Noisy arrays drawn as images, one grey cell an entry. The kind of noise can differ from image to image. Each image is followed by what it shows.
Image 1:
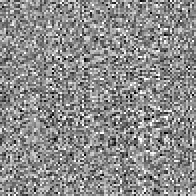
low rank plus noise
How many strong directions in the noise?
three or four
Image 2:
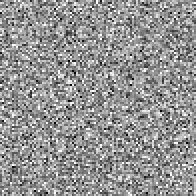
low rank plus noise
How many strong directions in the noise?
five to eight
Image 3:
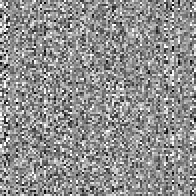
columns of uneven size
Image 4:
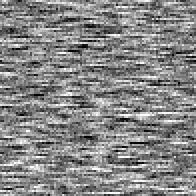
streaked along the rows
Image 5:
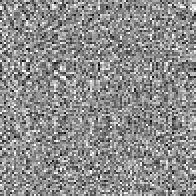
low rank plus noise
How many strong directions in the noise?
one
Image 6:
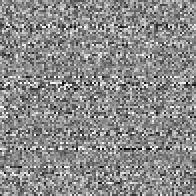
rows of uneven size
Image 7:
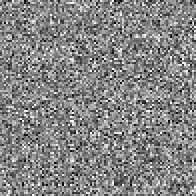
low rank plus noise
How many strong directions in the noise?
five to eight
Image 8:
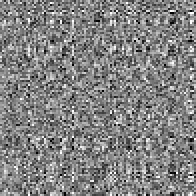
low rank plus noise
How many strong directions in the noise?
one
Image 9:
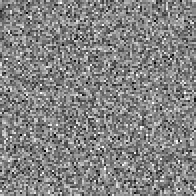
independent entries
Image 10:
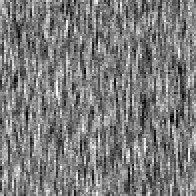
streaked along the columns
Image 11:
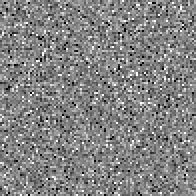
heavy tails
